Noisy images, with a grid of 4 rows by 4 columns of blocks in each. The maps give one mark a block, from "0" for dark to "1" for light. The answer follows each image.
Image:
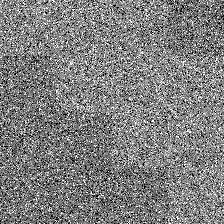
1 1 1 0
0 1 1 1
0 0 1 1
0 0 0 1
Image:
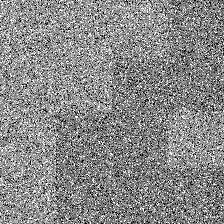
1 1 1 0
1 1 0 0
1 0 0 1
1 0 0 0
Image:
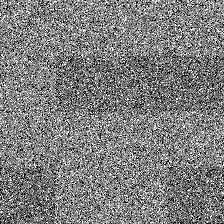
1 1 1 1
1 0 0 0
1 1 1 1
0 1 1 0
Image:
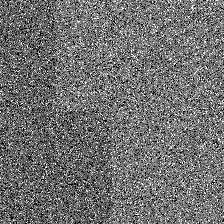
0 1 1 1
0 1 1 1
0 0 1 1
0 0 1 1
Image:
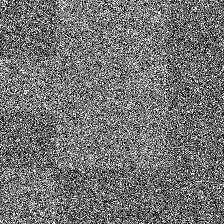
0 1 1 0
1 1 1 0
0 1 1 0
1 0 0 0
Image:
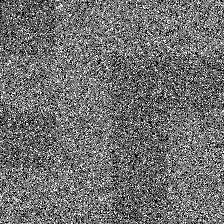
0 1 1 1
1 1 0 0
0 1 0 1
1 1 0 1
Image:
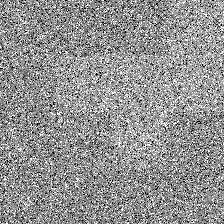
0 0 0 1
0 1 1 1
0 0 1 0
0 0 0 0
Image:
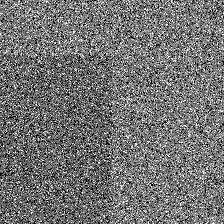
1 1 1 1
0 0 1 1
0 0 1 1
0 0 1 1
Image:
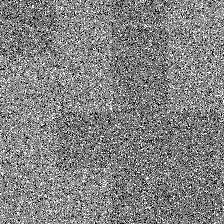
0 1 0 1
1 1 0 1
1 0 0 0
1 1 0 0
